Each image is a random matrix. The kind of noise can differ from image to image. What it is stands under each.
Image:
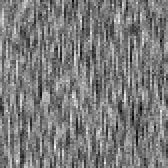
streaked along the columns
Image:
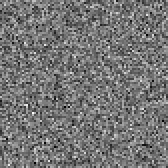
independent entries
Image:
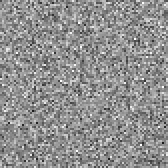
independent entries
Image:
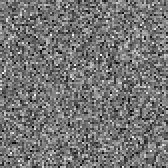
independent entries
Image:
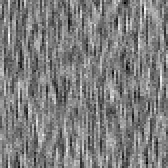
streaked along the columns
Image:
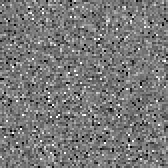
heavy tails
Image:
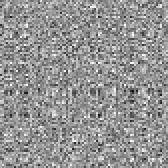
low rank plus noise
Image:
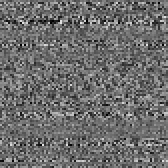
rows of uneven size
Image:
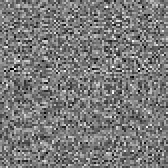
low rank plus noise
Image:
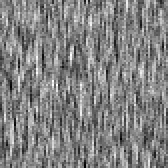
streaked along the columns
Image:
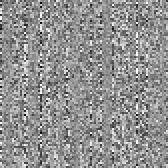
columns of uneven size
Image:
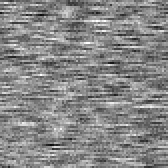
streaked along the rows
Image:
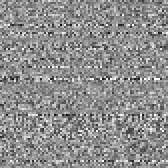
rows of uneven size
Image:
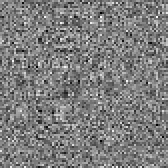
low rank plus noise
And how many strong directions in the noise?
five to eight
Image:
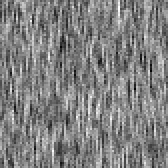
streaked along the columns
